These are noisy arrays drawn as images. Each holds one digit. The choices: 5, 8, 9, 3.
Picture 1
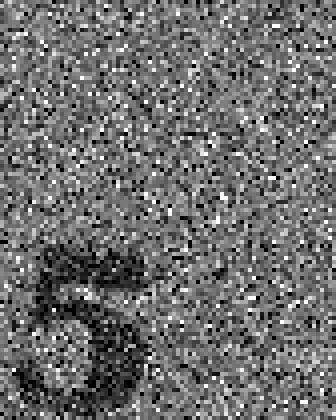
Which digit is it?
5
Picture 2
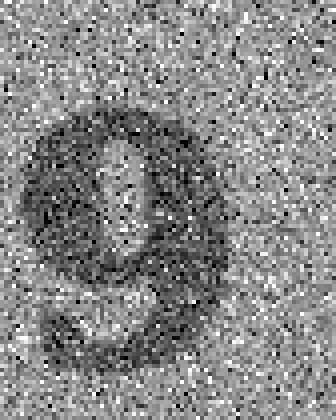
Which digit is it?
9
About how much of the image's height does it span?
two thirds
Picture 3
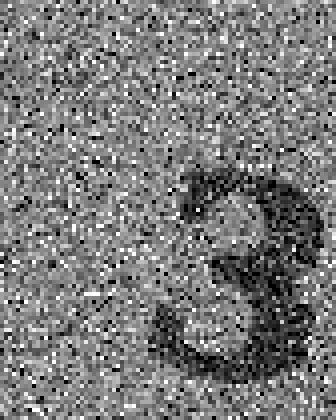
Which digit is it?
3
